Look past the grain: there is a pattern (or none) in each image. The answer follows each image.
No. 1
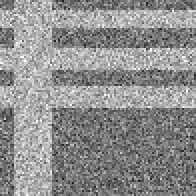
bands of rows crossing bands of columns
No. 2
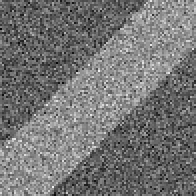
a diagonal band
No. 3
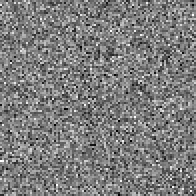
only noise
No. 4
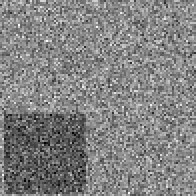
one block
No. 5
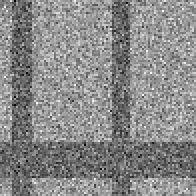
bands of rows crossing bands of columns
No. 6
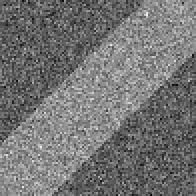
a diagonal band
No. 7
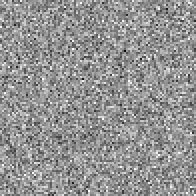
only noise
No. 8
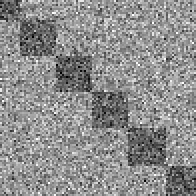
blocks along the diagonal
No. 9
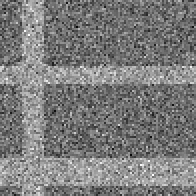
bands of rows crossing bands of columns
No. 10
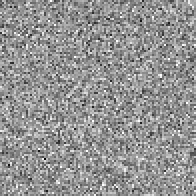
only noise
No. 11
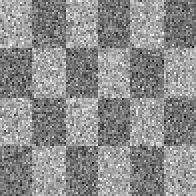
a checkerboard
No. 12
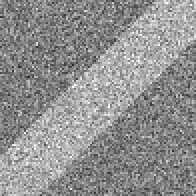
a diagonal band
